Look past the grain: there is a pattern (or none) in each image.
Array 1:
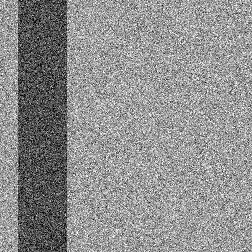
one band of columns
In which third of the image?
left
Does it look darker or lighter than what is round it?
darker
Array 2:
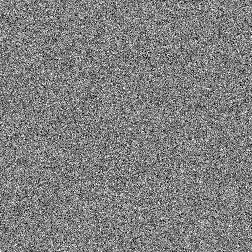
only noise
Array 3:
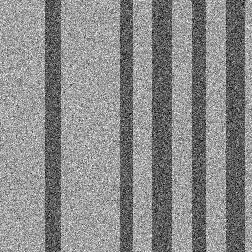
bands of columns
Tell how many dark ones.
5
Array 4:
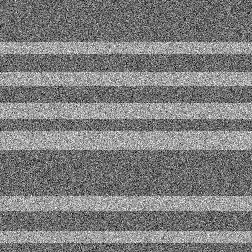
bands of rows
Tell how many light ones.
6
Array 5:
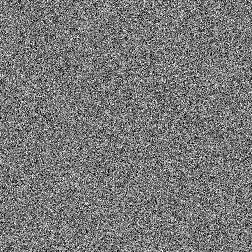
only noise
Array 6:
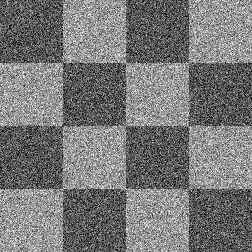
a checkerboard
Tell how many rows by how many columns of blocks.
4 by 4
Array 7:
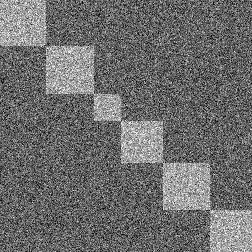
blocks along the diagonal
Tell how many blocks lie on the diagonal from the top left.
6
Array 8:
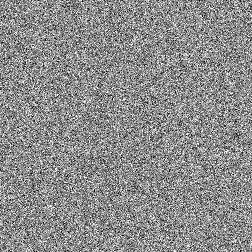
only noise
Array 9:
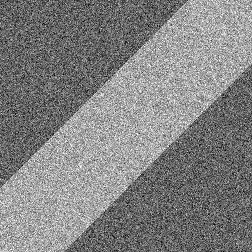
a diagonal band
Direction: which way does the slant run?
bottom left to top right
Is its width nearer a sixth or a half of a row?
a half
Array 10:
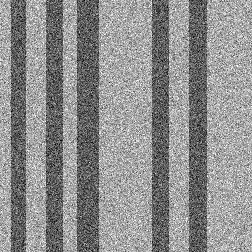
bands of columns
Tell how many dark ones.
5
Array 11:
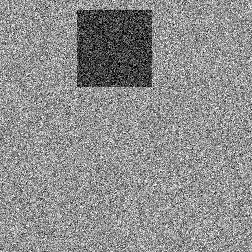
one block
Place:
top middle
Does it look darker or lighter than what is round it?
darker
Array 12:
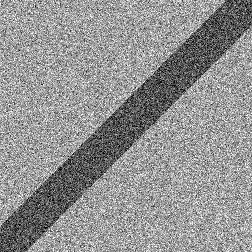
a diagonal band
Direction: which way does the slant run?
bottom left to top right
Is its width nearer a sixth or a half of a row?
a sixth
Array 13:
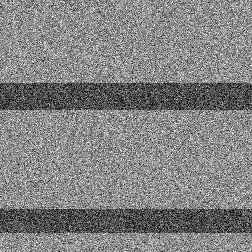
bands of rows
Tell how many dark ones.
2
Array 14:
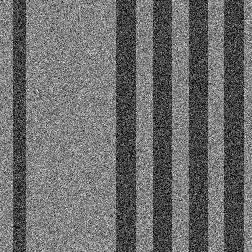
bands of columns
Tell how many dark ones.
5
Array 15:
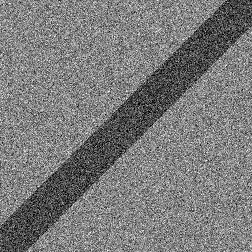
a diagonal band
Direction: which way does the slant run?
bottom left to top right
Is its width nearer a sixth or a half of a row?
a sixth
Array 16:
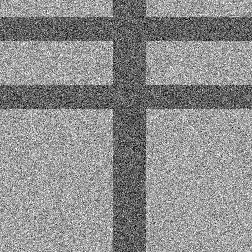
bands of rows crossing bands of columns
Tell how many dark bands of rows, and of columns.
2 and 1
